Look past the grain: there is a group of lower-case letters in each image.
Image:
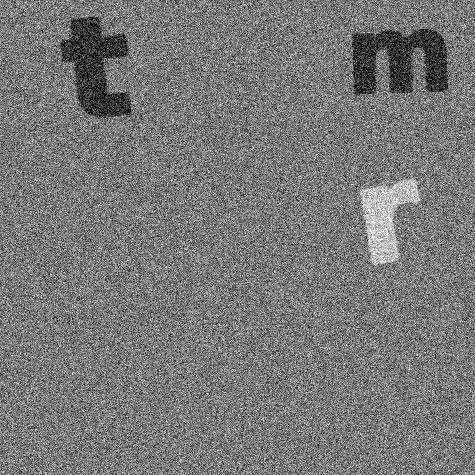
top left: dark t; top right: dark m; middle right: light r
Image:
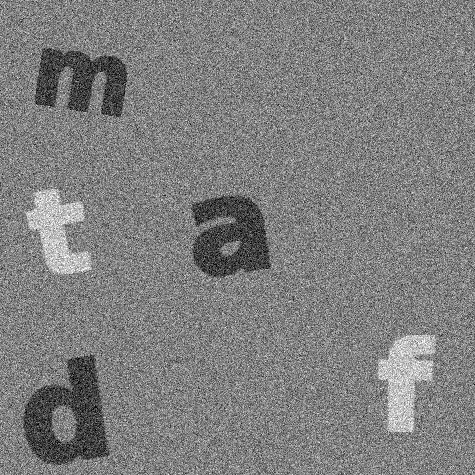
top left: dark m; middle left: light t; centre: dark a; bottom left: dark d; bottom right: light f
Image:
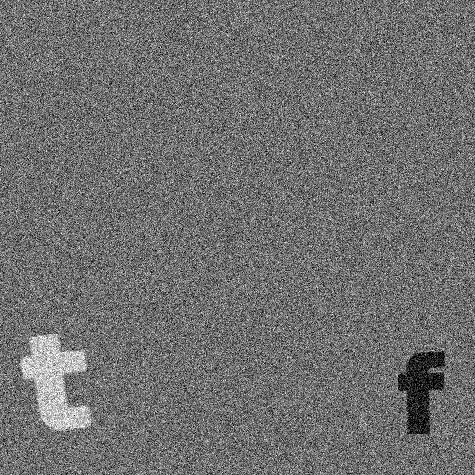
bottom left: light t; bottom right: dark f
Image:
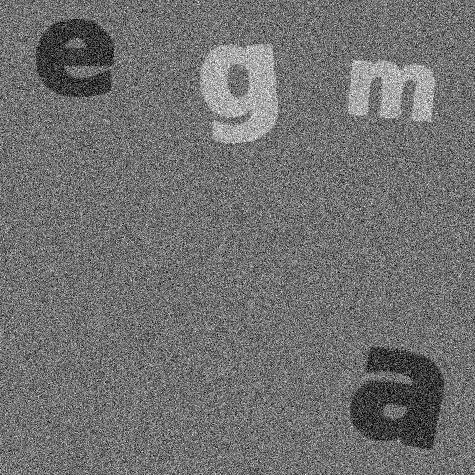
top left: dark e; top middle: light g; top right: light m; bottom right: dark a
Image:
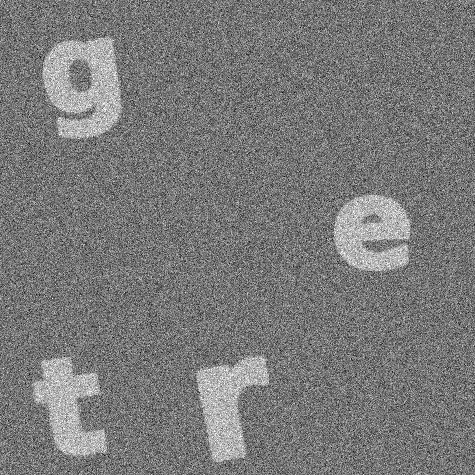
top left: light g; middle right: light e; bottom left: light t; bottom middle: light r
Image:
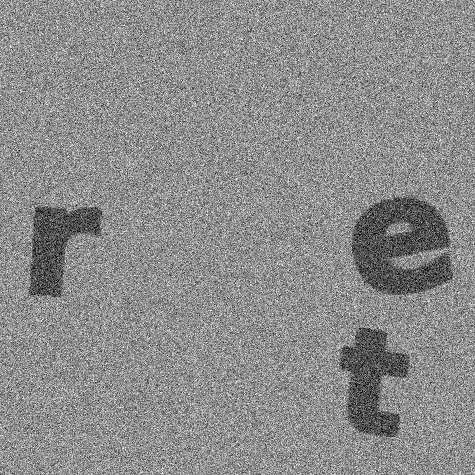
middle left: dark r; middle right: dark e; bottom right: dark t
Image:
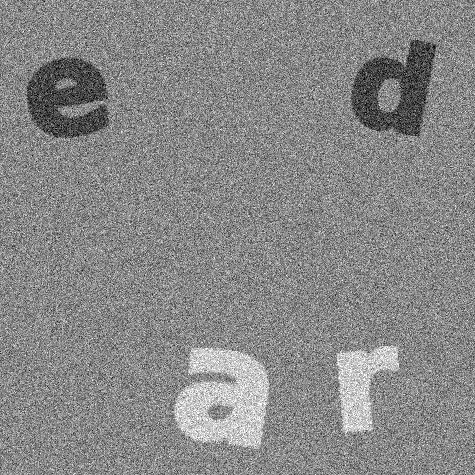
top left: dark e; top right: dark d; bottom middle: light a; bottom right: light r
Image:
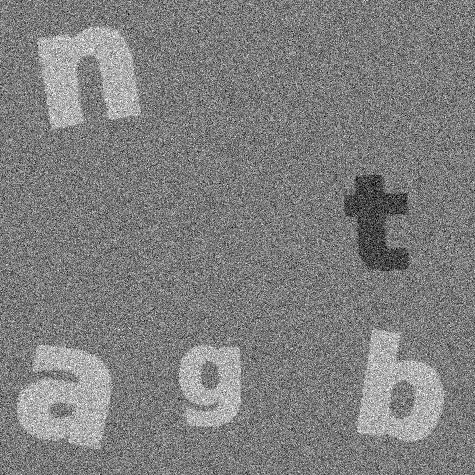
top left: light n; middle right: dark t; bottom left: light a; bottom middle: light g; bottom right: light b
